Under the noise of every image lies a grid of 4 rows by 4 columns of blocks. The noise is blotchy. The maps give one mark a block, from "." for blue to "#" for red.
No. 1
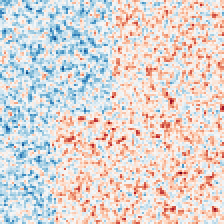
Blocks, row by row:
..##
..##
.###
.###
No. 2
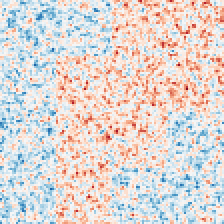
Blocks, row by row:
..##
.###
.##.
.#..
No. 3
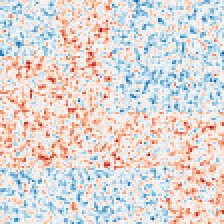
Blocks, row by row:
.#..
##..
####
...#
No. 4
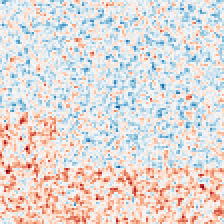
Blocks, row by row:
....
....
#...
####
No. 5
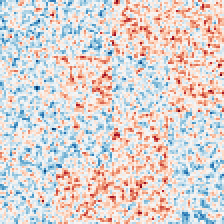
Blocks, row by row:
..##
.#.#
..#.
.##.
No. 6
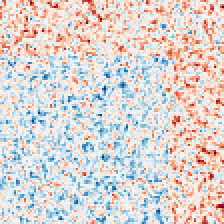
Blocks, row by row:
####
...#
...#
...#
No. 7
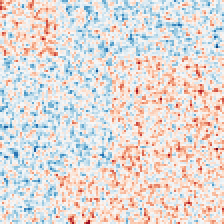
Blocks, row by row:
#...
..##
..##
.###
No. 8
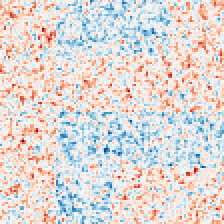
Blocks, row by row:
#..#
####
#...
#.##
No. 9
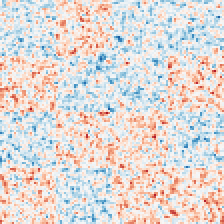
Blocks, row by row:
.#..
#..#
.##.
#.##
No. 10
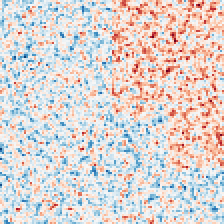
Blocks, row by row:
..##
..##
...#
....
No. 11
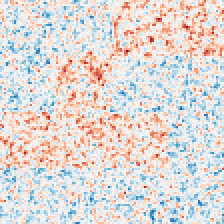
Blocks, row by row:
..##
.#..
###.
....
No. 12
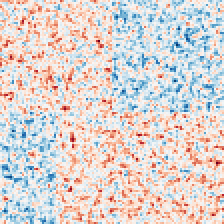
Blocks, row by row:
##..
##..
.###
.###
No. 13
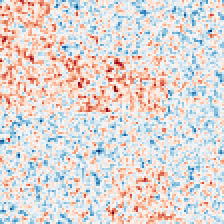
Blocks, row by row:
#...
###.
....
..#.
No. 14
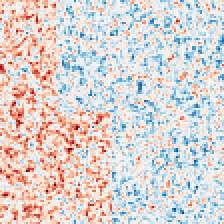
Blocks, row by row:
#...
#...
##..
##..
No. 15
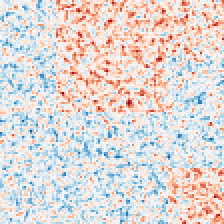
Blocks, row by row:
.###
.##.
....
...#
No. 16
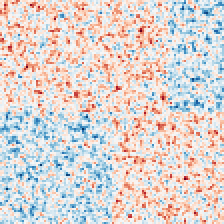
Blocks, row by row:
###.
###.
..##
..##
